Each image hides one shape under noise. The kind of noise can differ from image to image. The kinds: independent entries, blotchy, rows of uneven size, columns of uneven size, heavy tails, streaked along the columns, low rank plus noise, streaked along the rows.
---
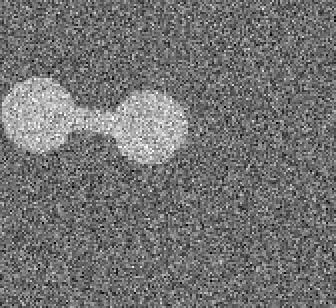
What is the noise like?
independent entries
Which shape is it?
dumbbell
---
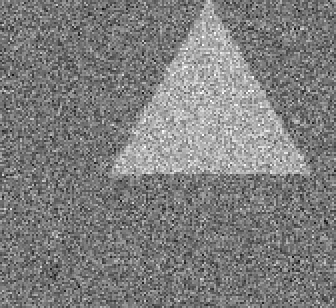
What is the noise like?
low rank plus noise
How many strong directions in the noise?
two
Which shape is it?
triangle
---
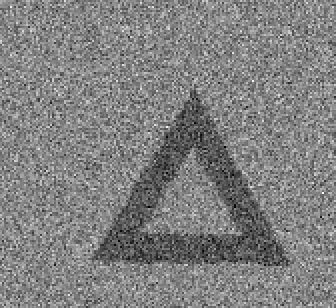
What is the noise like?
low rank plus noise
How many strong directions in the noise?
five to eight
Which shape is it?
triangle frame
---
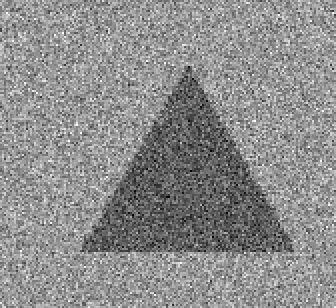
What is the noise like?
independent entries
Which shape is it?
triangle
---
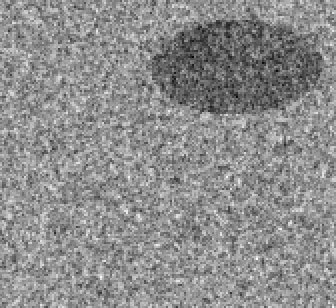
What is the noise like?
blotchy
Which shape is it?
ellipse
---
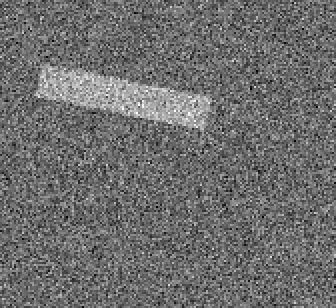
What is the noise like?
independent entries
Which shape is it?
bar
